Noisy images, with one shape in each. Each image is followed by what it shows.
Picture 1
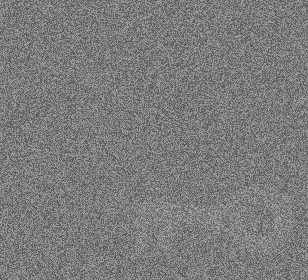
key
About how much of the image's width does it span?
half
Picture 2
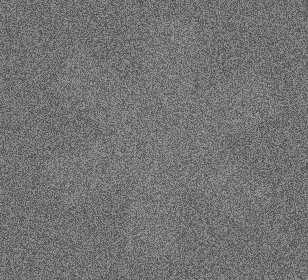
asterisk
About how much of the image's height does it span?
nearly all
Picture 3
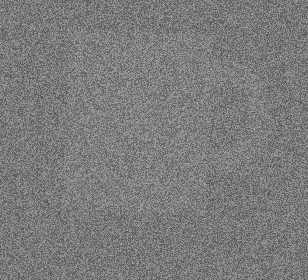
cup
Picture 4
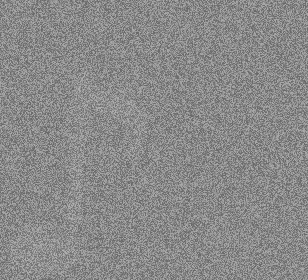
musical note
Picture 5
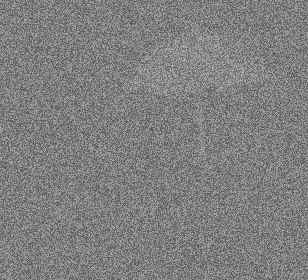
umbrella
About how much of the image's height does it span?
half
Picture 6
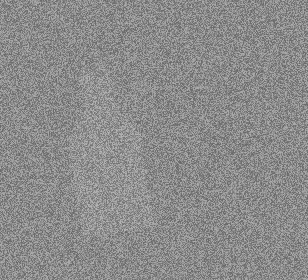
bottle
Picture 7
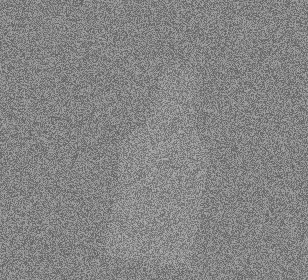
bottle
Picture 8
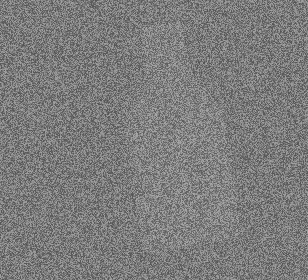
bottle
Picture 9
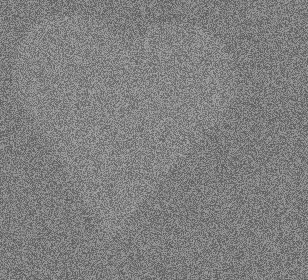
heart
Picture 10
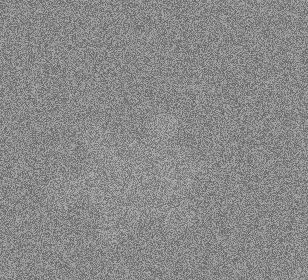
turtle
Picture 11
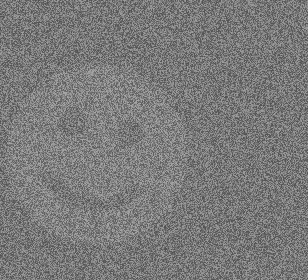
smiling face
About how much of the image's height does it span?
two thirds
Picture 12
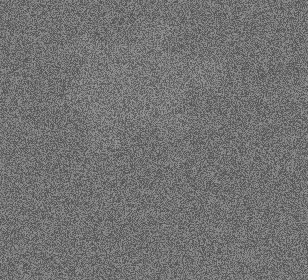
turtle
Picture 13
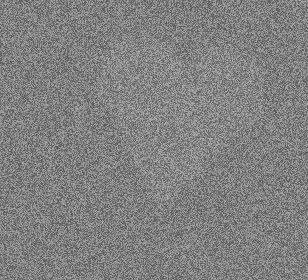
heart
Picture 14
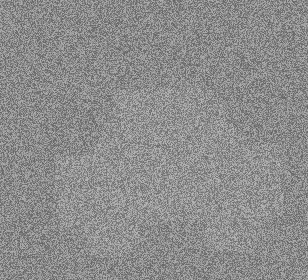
car
